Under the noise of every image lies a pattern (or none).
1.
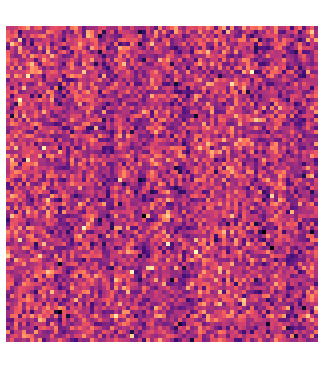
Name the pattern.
bands of columns
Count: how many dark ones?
6
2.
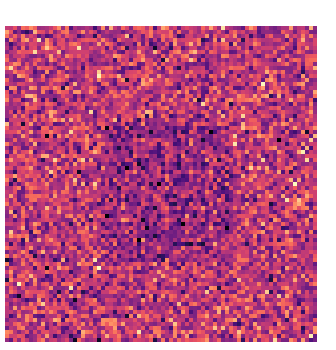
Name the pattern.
one block
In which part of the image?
centre
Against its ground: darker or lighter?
darker
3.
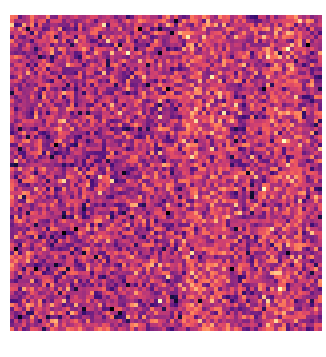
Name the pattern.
bands of columns
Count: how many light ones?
2
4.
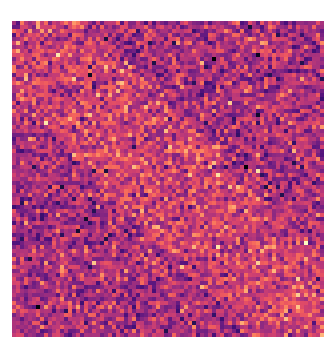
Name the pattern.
a diagonal band
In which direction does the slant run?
top left to bottom right
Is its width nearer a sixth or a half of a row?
a half
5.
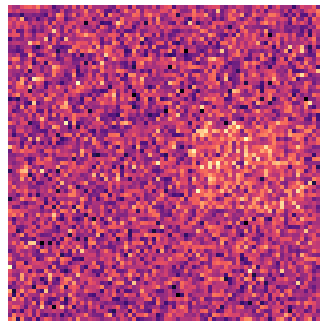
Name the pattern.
one block
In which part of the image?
middle right
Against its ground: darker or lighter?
lighter
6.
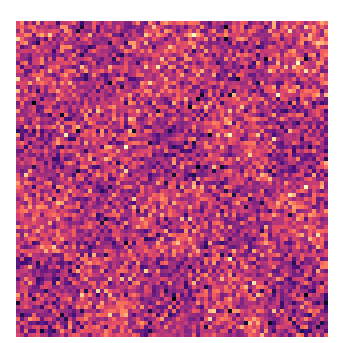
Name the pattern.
a checkerboard
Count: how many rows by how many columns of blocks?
4 by 5
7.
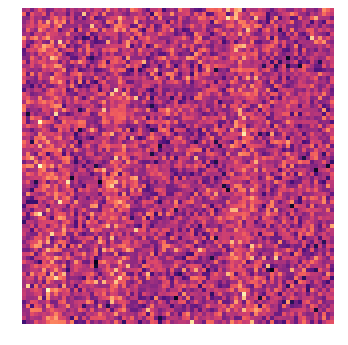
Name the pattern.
bands of columns
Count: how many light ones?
3
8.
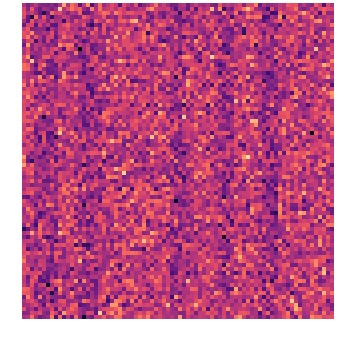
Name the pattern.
bands of columns
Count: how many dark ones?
5
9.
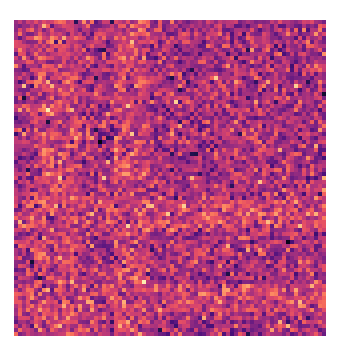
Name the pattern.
bands of rows crossing bands of columns
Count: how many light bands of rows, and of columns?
2 and 2
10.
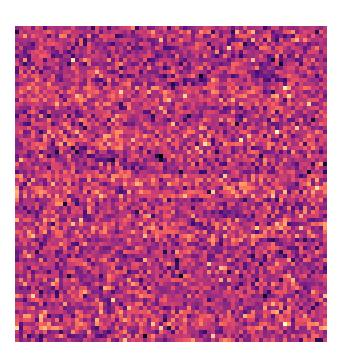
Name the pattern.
bands of rows
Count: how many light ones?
5
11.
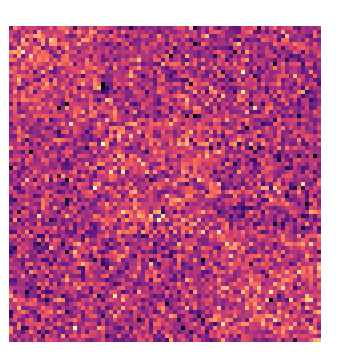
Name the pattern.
blocks along the diagonal
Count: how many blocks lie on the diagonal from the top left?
3
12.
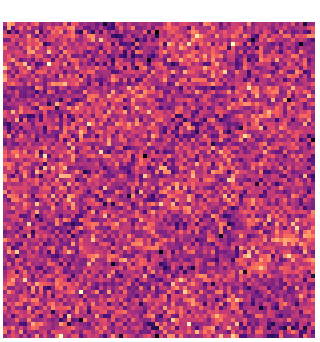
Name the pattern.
a checkerboard
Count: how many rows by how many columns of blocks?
5 by 4
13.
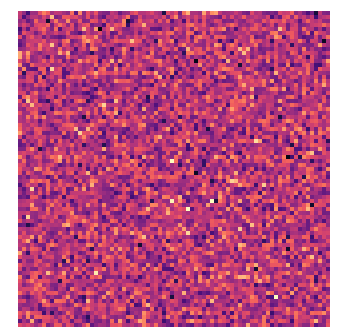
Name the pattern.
only noise
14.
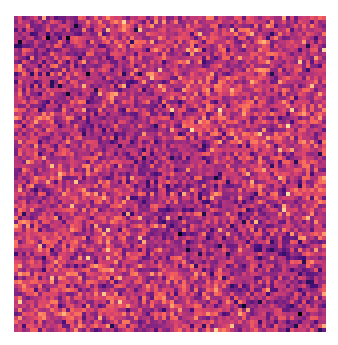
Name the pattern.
a diagonal band
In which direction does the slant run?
top left to bottom right
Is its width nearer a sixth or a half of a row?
a half
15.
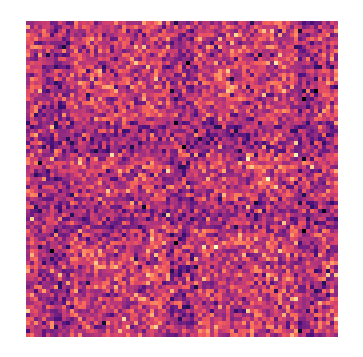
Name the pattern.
bands of rows crossing bands of columns
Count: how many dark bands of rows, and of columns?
2 and 3
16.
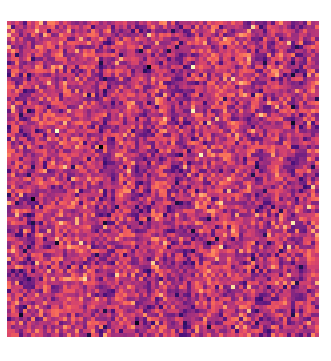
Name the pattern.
bands of columns
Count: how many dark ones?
6
